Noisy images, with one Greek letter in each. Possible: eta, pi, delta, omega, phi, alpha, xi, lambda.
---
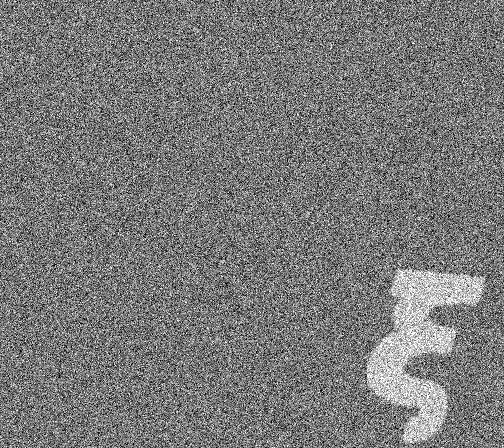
light xi, bottom right
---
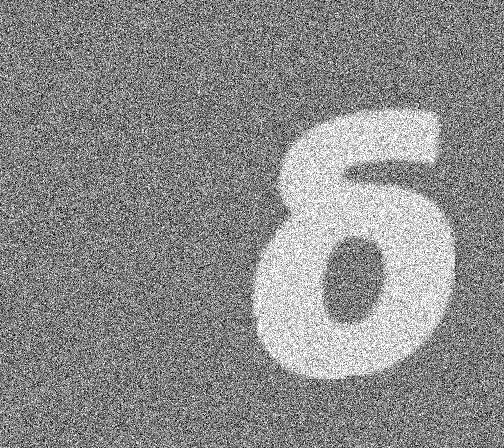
light delta
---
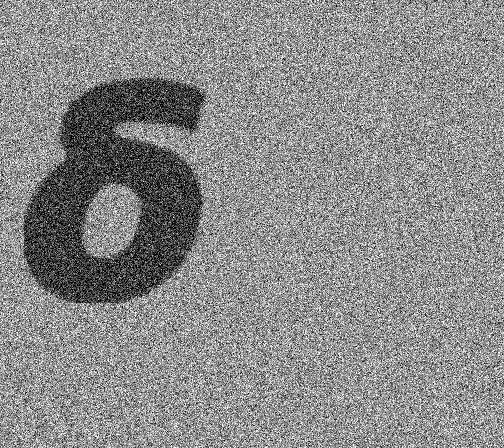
dark delta
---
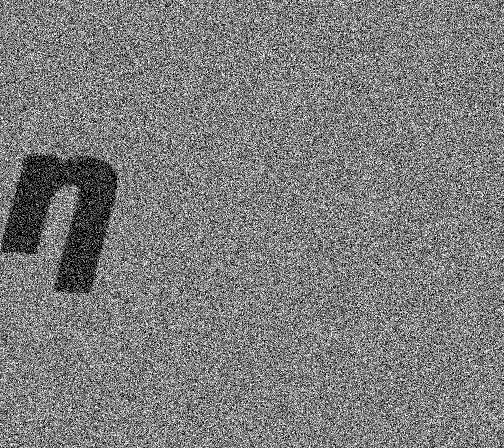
dark eta, middle left
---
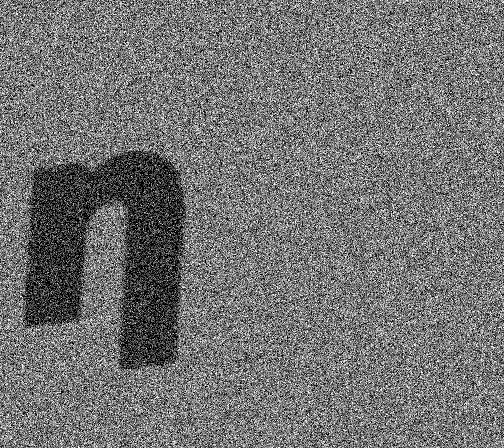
dark eta
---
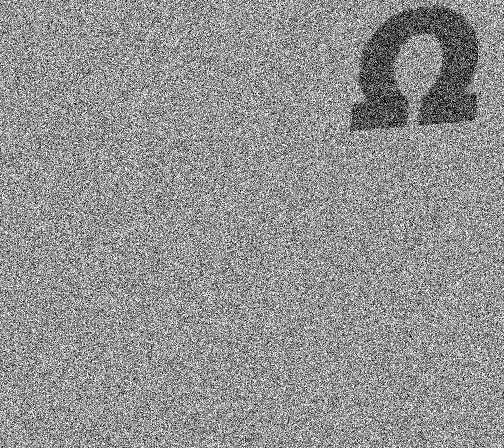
dark omega, top right
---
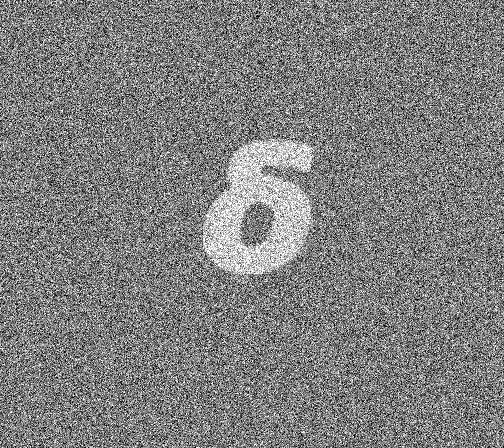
light delta, centre
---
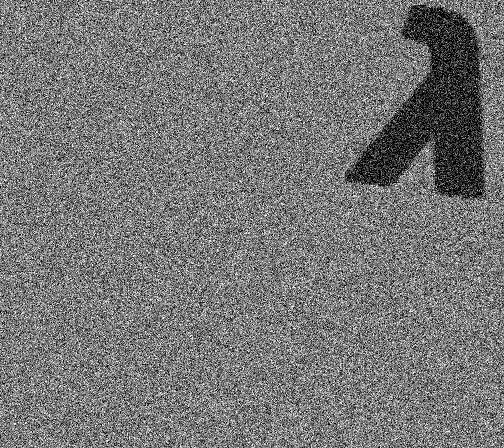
dark lambda, top right
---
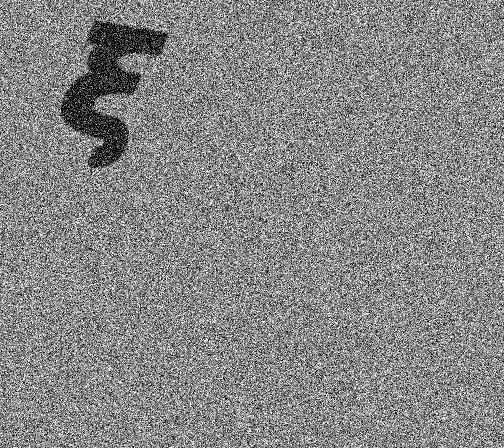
dark xi, top left
